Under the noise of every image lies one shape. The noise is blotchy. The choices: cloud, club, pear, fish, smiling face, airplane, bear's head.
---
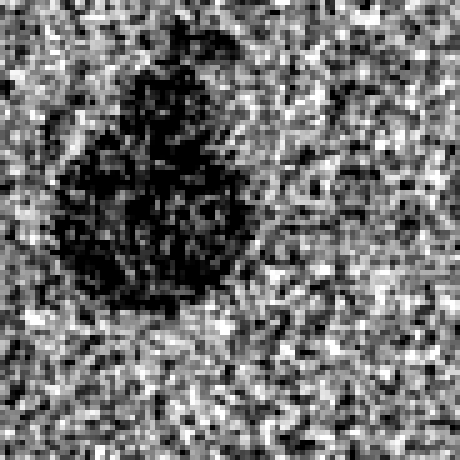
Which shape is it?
pear
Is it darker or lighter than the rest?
darker
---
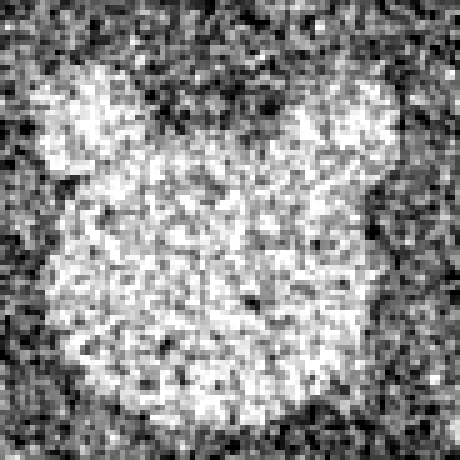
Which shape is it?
bear's head
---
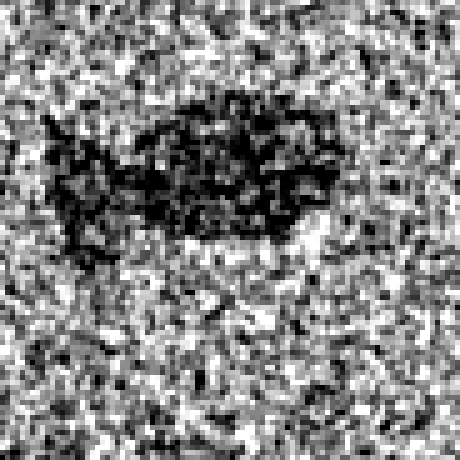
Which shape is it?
fish
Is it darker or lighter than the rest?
darker
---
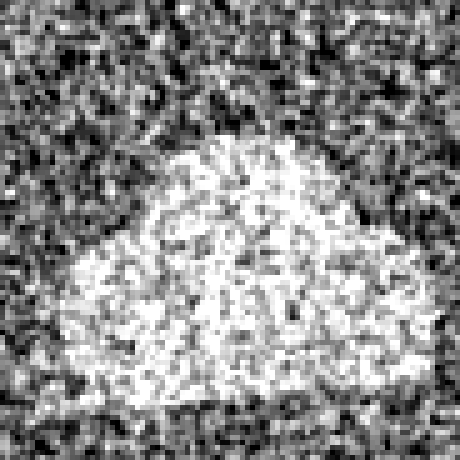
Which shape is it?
cloud
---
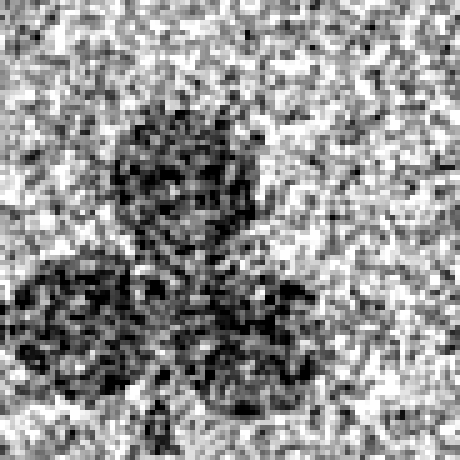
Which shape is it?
club
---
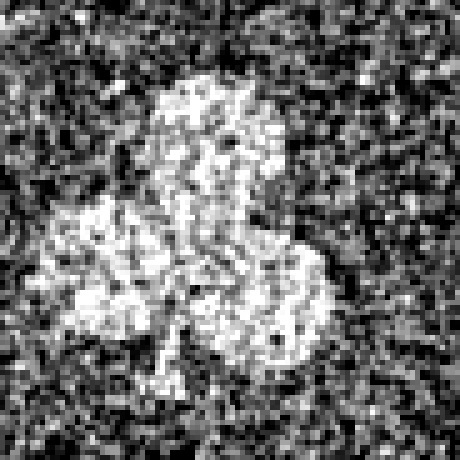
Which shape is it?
club
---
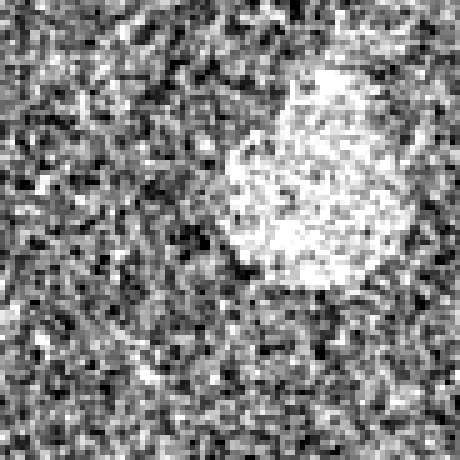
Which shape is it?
pear
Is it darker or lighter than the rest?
lighter
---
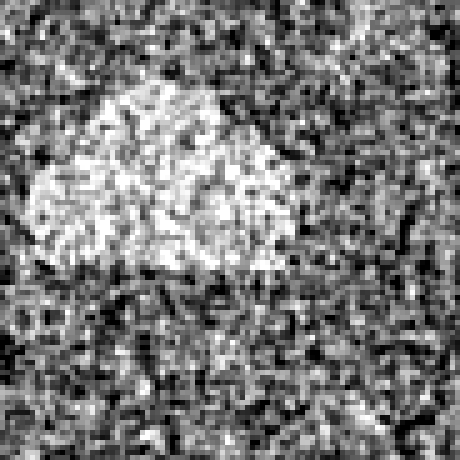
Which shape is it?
cloud
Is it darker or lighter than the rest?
lighter
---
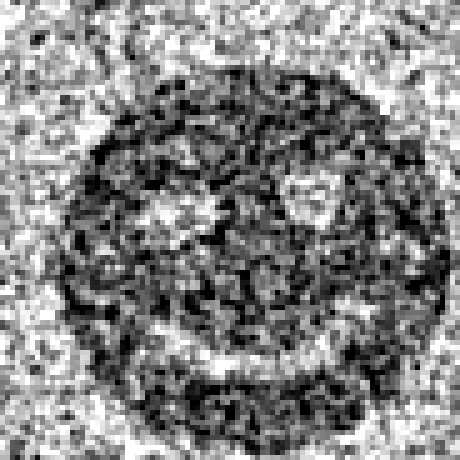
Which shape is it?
smiling face
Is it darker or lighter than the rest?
darker
